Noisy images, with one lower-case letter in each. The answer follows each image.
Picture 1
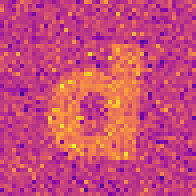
light d
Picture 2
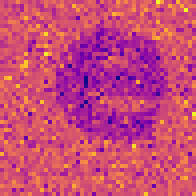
dark e
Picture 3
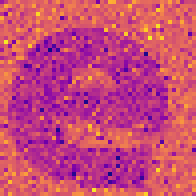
dark e
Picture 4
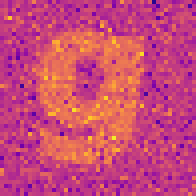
light g
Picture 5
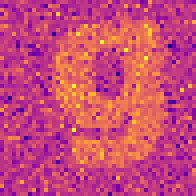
light g
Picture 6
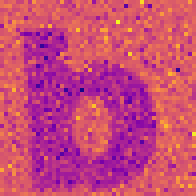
dark b
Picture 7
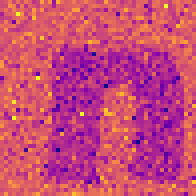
dark n
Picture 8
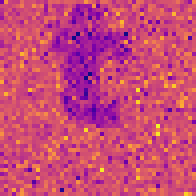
dark t
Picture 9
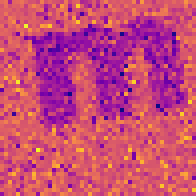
dark m
